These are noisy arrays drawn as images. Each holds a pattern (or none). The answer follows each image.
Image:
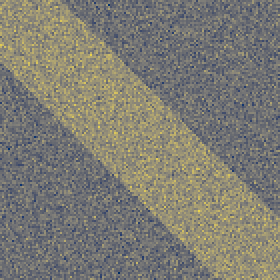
a diagonal band
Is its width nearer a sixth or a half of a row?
a half
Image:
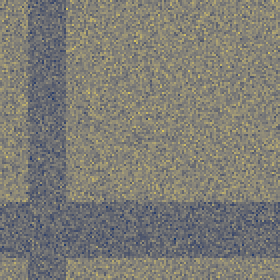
bands of rows crossing bands of columns
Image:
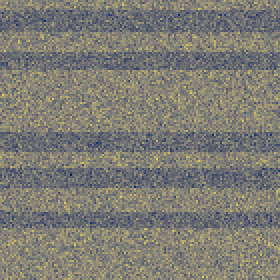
bands of rows
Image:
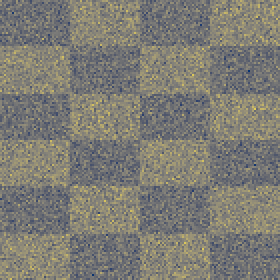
a checkerboard
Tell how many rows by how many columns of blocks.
6 by 4
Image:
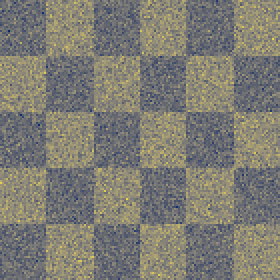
a checkerboard
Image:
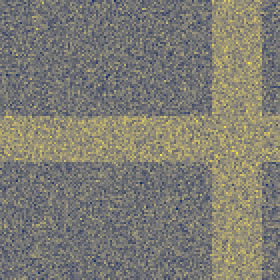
bands of rows crossing bands of columns
